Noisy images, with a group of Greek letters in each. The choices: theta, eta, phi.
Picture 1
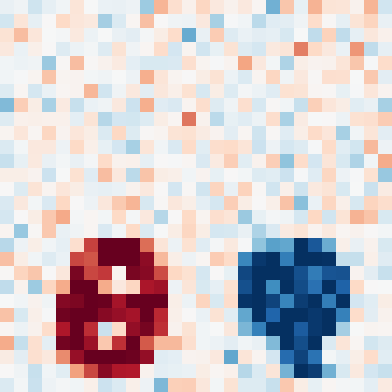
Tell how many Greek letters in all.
2
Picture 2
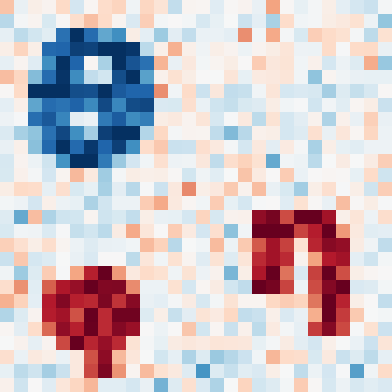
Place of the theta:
top left
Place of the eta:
bottom right
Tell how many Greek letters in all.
3
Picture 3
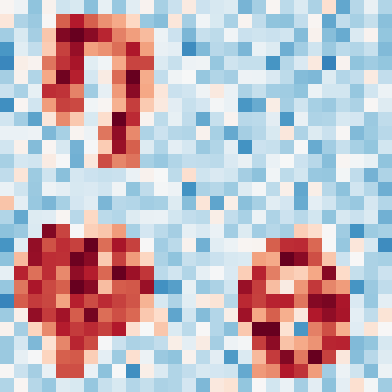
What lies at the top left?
eta
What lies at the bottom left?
phi
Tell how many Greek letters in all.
3
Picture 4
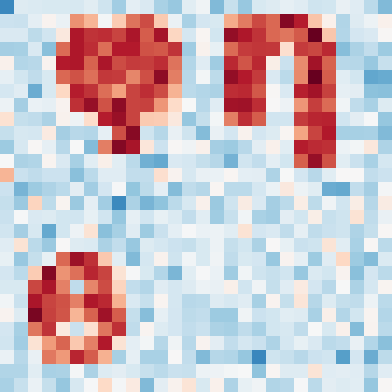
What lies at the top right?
eta
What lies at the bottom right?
nothing
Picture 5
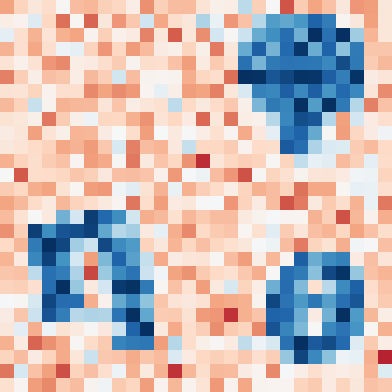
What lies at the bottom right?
theta
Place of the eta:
bottom left
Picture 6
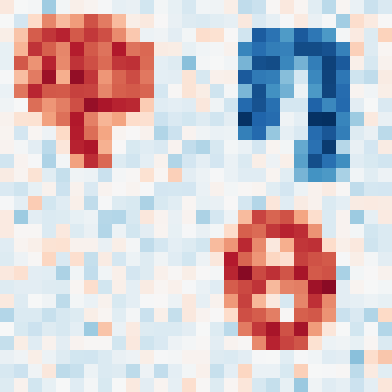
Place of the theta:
bottom right
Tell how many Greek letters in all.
3
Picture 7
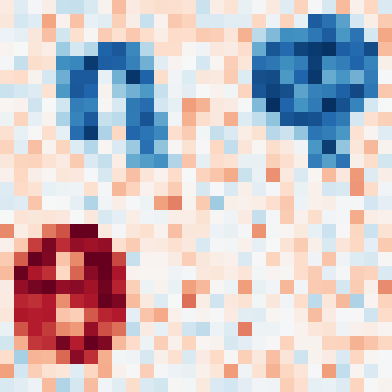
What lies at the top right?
phi
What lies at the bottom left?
theta
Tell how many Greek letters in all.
3
